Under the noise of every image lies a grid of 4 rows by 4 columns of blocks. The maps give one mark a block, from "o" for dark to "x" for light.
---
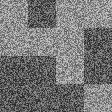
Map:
x o x x
x x x o
o o x o
o o o x
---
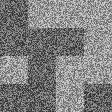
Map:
o x x x
o o o x
x o x x
o o x o
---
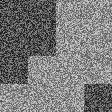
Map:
o o x x
o o x x
o x x x
x x x o
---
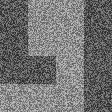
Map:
o x x o
o x x o
o o x o
x x x o
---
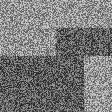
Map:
x x x x
x x o o
o o o x
o o o x
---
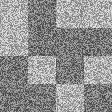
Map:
x o x x
x o o o
o x o x
o o x o
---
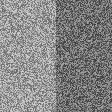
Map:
x x o o
x x o o
x x o o
x x o o
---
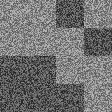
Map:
x x o x
x x x o
o o x x
o o o x
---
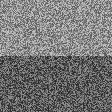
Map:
x x x x
x x x x
o o o o
o o o o
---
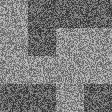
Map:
x o o o
x o x x
x x x x
o o x o
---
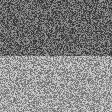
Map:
o o o o
o o o o
x x x x
x x x x
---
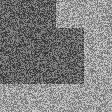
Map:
o o x x
o o o x
o o o x
x x x x
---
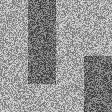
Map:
x o x x
x o x x
x o x o
x x x o
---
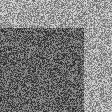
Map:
x x x x
o o o x
o o o x
o o o x
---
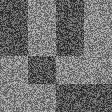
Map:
o x o x
o x o x
x o x x
x x o o
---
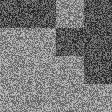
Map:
o o x o
x x o o
x x x o
x x x x
